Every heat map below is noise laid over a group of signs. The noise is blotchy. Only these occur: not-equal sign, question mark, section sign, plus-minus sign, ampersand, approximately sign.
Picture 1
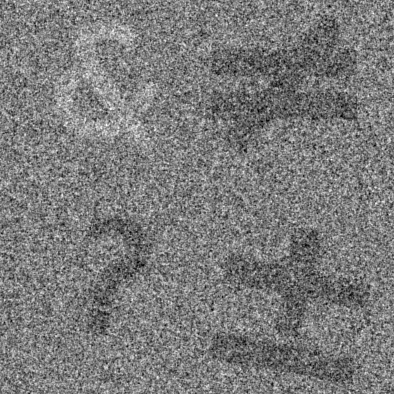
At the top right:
not-equal sign
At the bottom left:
question mark
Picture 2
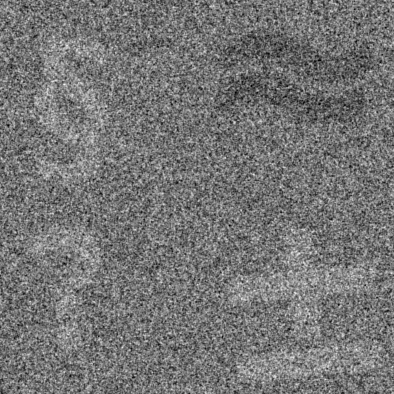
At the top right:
approximately sign
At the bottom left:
question mark
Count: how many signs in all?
4
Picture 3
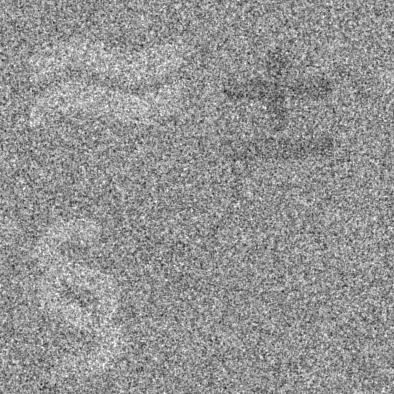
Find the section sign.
bottom left
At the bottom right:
nothing
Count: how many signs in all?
3
